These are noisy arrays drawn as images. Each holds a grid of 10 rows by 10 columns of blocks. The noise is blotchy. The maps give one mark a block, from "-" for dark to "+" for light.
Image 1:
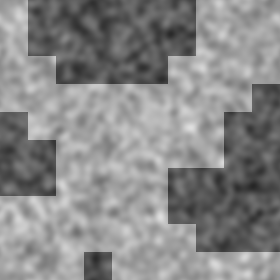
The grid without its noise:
+------+++
+------+++
++----++++
+++++++++-
-+++++++--
--++++++--
--++++----
++++++----
+++++++---
+++-++++++
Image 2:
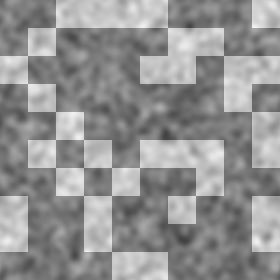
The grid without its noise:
--++++---+
-+----++--
+----++-++
-+------+-
--+------+
-+-+-+++-+
--+-+--+--
+--+--+--+
+--+-----+
----++----
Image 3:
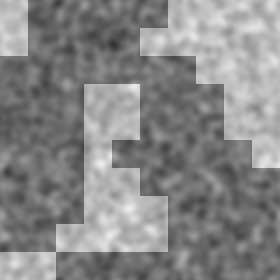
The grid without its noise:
+-----++++
+----+++++
-------+++
---++---++
---++---++
---+-----+
---++-----
---+++----
--++++----
++--------
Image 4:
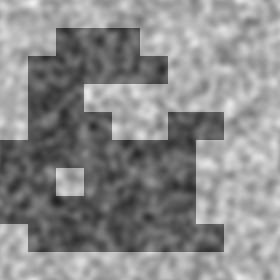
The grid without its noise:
++++++++++
++---+++++
+-----++++
+--+++++++
+---++--++
-------+++
--+----+++
-------+++
+-------++
++++++++++
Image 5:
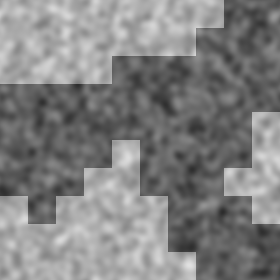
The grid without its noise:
++++++++--
+++++++---
++++------
----------
---------+
----+----+
---++---++
+-++++---+
++++++----
+++++++---
